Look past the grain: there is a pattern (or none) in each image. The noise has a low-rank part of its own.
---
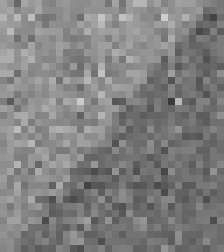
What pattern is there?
a sharp edge
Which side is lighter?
top left
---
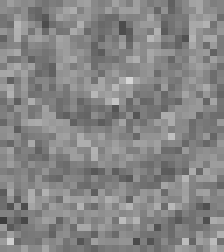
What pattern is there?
rings round one point
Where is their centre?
top middle
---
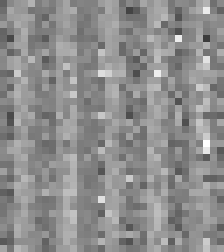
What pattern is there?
vertical stripes
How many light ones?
5
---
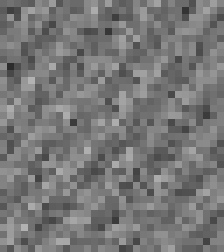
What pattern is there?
diagonal stripes
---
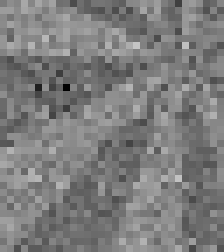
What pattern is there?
spokes from one point
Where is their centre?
top right
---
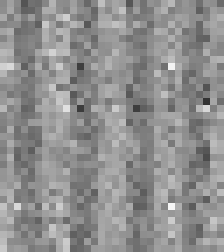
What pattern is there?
vertical stripes
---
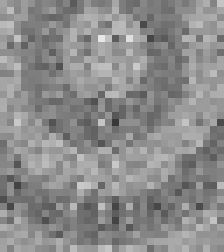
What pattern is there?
rings round one point
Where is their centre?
top middle
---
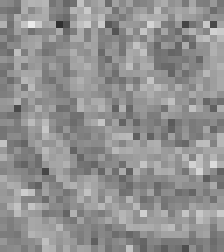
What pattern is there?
rings round one point
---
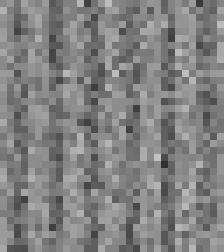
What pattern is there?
vertical stripes
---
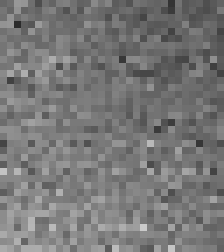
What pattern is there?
a smooth slope
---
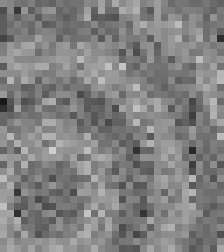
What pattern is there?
rings round one point
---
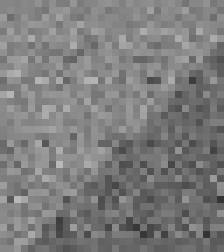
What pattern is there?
a sharp edge
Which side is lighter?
top left
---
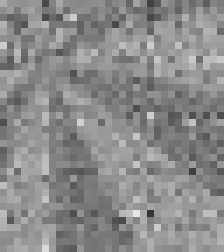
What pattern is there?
spokes from one point
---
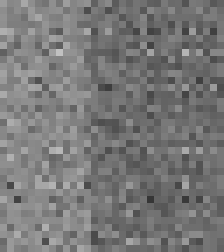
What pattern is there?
a sharp edge
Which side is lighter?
left
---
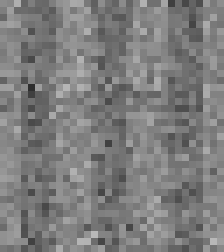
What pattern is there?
vertical stripes
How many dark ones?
3
